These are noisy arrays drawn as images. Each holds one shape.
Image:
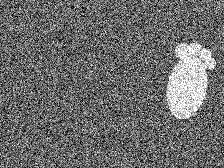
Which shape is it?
footprint
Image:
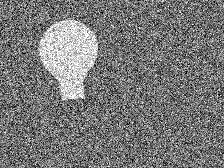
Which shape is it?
light bulb
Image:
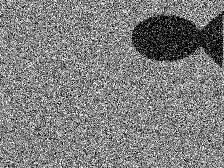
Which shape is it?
fish
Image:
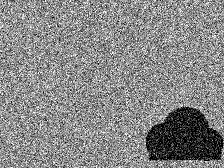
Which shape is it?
cloud
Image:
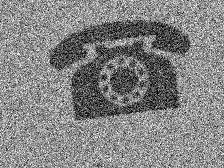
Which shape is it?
telephone
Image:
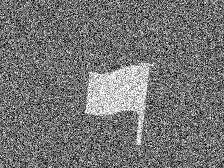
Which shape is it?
flag
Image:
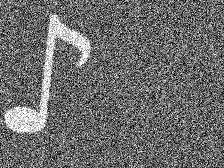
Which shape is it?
musical note
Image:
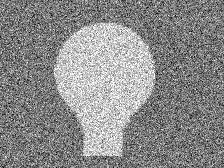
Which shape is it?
light bulb
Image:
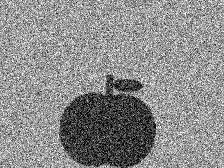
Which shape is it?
apple
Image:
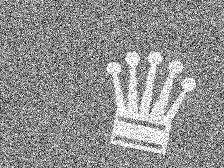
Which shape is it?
chess queen
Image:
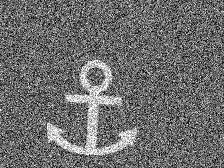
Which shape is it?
anchor
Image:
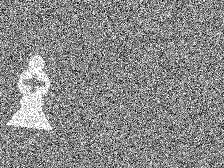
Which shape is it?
chess bishop
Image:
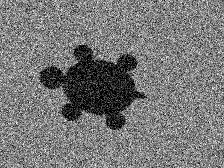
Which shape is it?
turtle
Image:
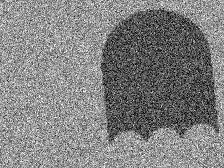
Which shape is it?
ghost
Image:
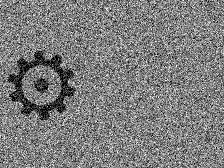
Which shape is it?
gear
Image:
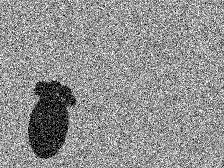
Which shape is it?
footprint
